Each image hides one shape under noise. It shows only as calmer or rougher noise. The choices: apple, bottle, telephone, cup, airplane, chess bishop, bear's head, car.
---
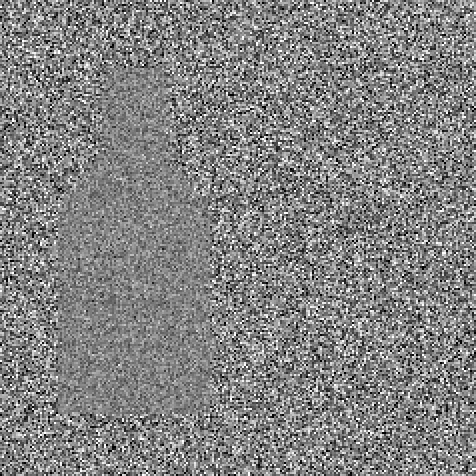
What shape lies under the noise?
bottle
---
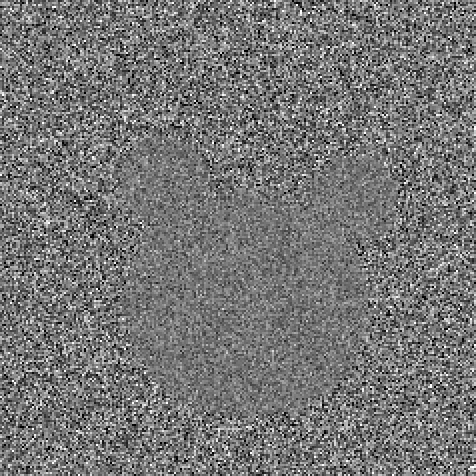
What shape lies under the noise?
bear's head
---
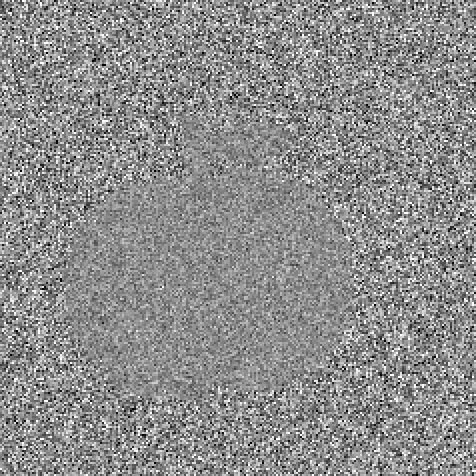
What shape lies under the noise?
apple
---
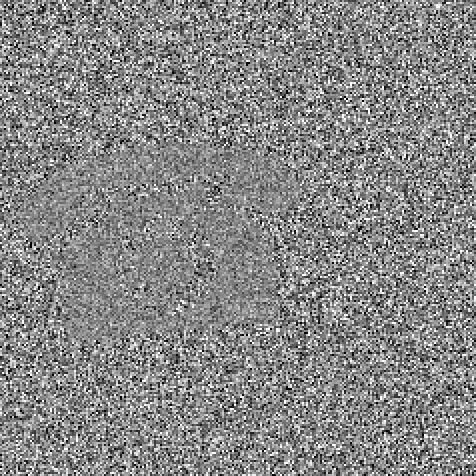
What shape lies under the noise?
telephone
